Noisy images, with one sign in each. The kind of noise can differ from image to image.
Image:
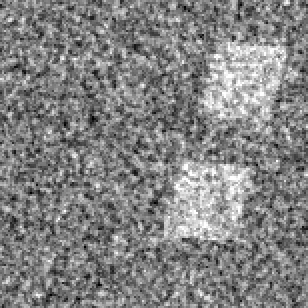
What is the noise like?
blotchy
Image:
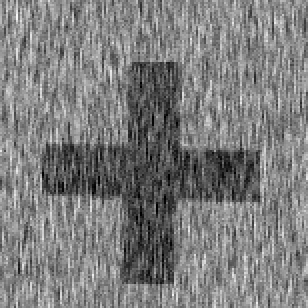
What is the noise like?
streaked along the columns
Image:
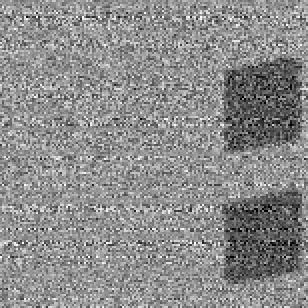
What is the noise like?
rows of uneven size
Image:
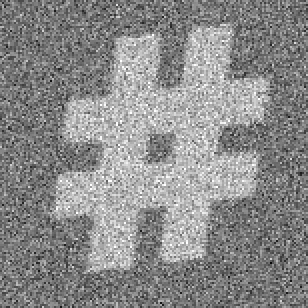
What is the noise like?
independent entries
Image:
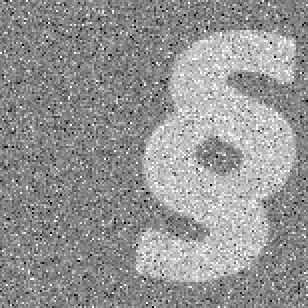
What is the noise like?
heavy tails
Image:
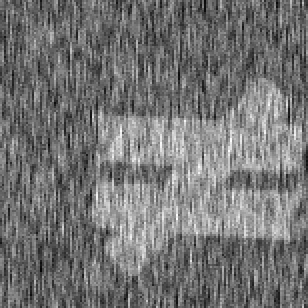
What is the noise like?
streaked along the columns
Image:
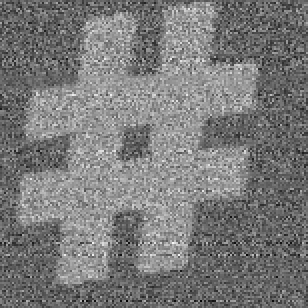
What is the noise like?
rows of uneven size
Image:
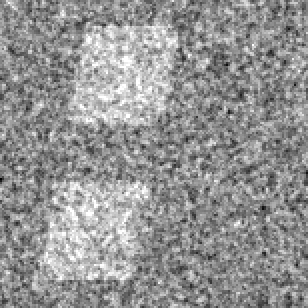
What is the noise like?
blotchy
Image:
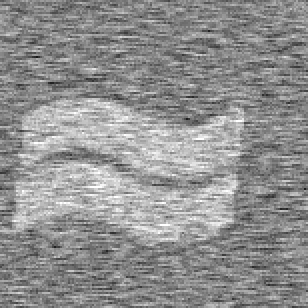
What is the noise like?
streaked along the rows
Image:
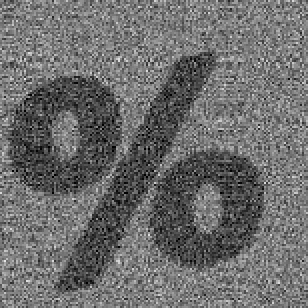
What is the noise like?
low rank plus noise
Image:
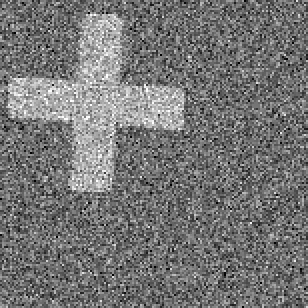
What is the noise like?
independent entries
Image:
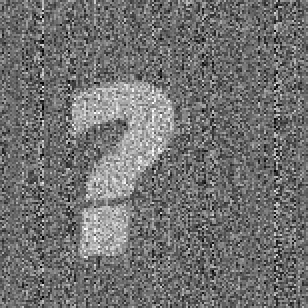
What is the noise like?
columns of uneven size
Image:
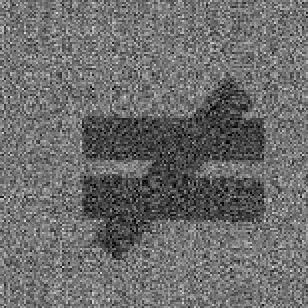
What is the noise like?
low rank plus noise
